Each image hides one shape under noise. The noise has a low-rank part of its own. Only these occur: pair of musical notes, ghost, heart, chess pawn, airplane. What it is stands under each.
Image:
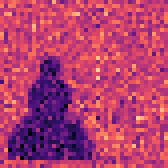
dark chess pawn
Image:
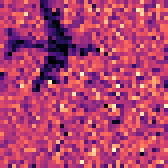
dark airplane
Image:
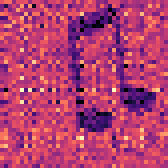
dark pair of musical notes
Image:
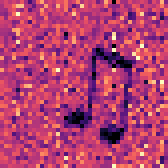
dark pair of musical notes
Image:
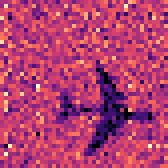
dark airplane
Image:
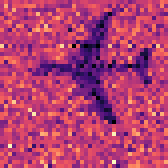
dark airplane
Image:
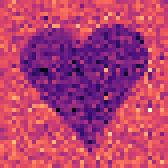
dark heart
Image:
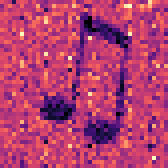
dark pair of musical notes
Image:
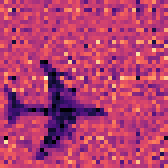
dark airplane
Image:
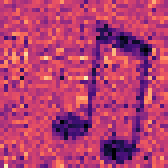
dark pair of musical notes
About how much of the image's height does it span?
nearly all
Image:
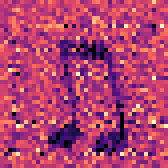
dark pair of musical notes
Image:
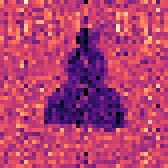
dark chess pawn
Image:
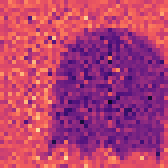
dark ghost
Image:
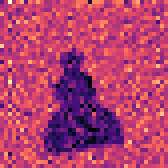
dark chess pawn
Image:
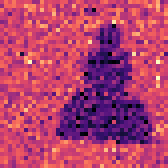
dark chess pawn
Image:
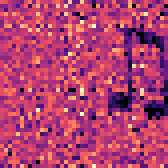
dark pair of musical notes
